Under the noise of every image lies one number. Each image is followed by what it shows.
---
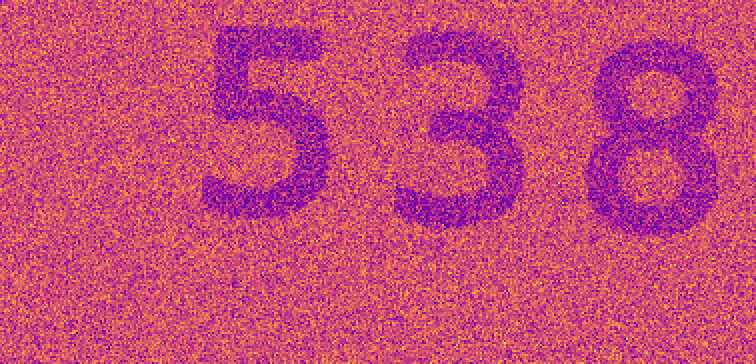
538
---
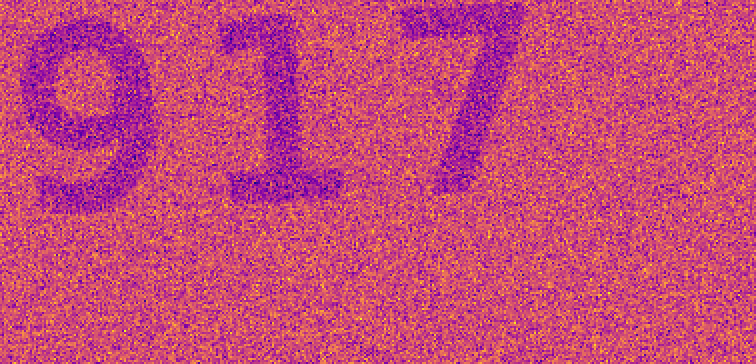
917
